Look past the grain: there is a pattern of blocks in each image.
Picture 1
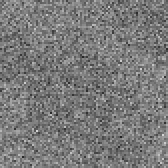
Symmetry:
mirrored about the diagonal from the bottom left
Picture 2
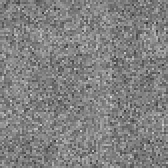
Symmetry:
top and bottom mirror each other
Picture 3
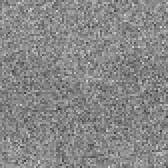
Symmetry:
left and right mirror each other
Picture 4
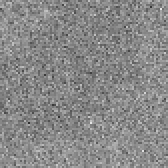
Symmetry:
mirrored about the diagonal from the top left
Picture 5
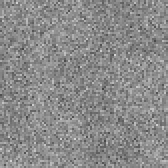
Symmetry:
top and bottom mirror each other
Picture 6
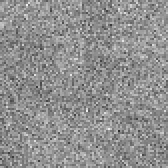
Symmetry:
no symmetry
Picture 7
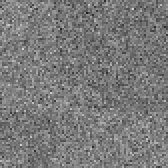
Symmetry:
mirrored about the diagonal from the bottom left
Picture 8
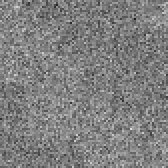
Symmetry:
mirrored about the diagonal from the bottom left
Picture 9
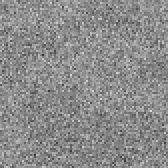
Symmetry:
no symmetry
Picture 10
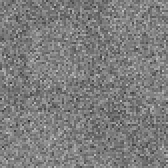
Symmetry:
mirrored about the diagonal from the top left
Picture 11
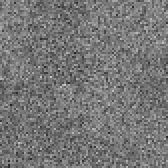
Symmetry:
no symmetry
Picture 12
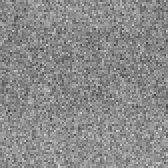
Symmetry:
left and right mirror each other
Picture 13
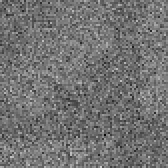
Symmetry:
mirrored about the diagonal from the top left
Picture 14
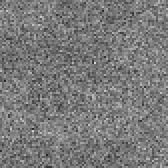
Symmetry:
no symmetry
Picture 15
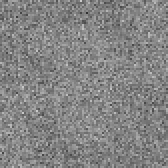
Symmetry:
the same after a half turn
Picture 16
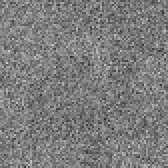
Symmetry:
no symmetry
